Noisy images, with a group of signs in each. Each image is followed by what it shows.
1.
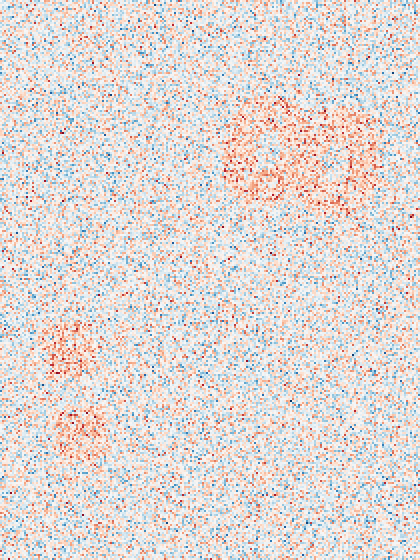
top right: red infinity sign; bottom left: red colon
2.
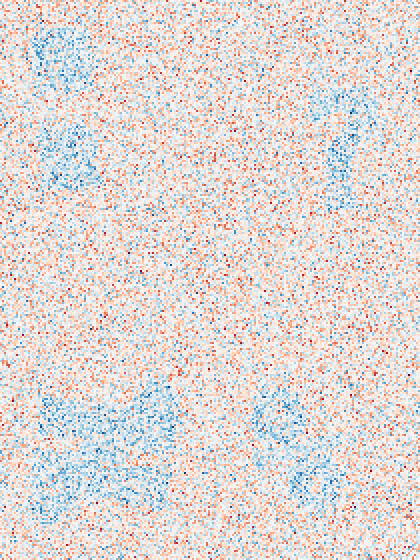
top left: blue colon; top right: blue question mark; bottom left: blue not-equal sign; bottom right: blue percent sign
